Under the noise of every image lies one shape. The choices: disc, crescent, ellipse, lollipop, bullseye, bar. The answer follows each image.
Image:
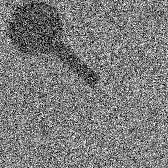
lollipop
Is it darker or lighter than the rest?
darker
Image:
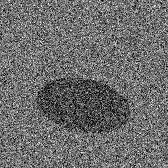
ellipse
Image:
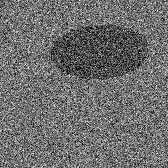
ellipse
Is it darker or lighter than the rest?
darker
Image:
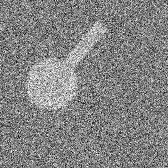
lollipop
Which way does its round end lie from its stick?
down and left
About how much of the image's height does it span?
half
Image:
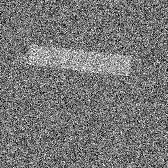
bar
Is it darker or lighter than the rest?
lighter
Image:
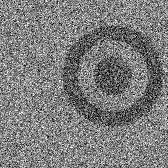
bullseye
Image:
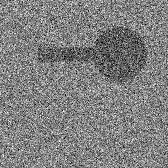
lollipop
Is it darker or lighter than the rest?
darker
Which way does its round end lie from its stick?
right
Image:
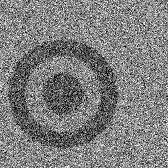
bullseye
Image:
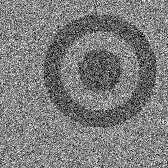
bullseye
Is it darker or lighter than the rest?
darker
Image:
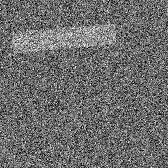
bar
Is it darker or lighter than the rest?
lighter
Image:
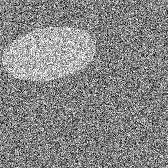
ellipse
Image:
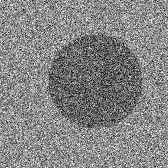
disc
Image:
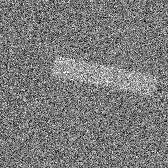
bar
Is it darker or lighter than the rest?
lighter
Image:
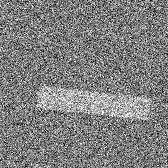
bar
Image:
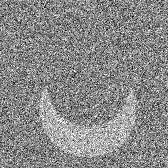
crescent
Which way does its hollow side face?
up
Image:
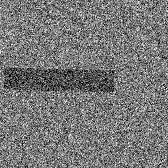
bar
